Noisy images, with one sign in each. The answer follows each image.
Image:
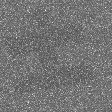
plus-minus sign
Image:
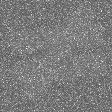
not-equal sign
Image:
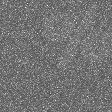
percent sign
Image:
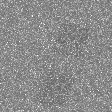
colon
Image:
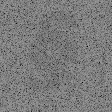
section sign
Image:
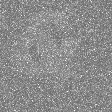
ampersand
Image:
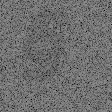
section sign
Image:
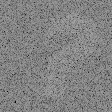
question mark
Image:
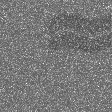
approximately sign
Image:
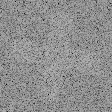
plus sign
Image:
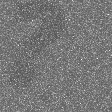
question mark
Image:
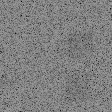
colon
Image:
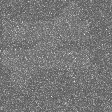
not-equal sign
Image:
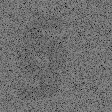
section sign
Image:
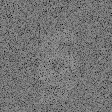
section sign
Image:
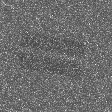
equals sign
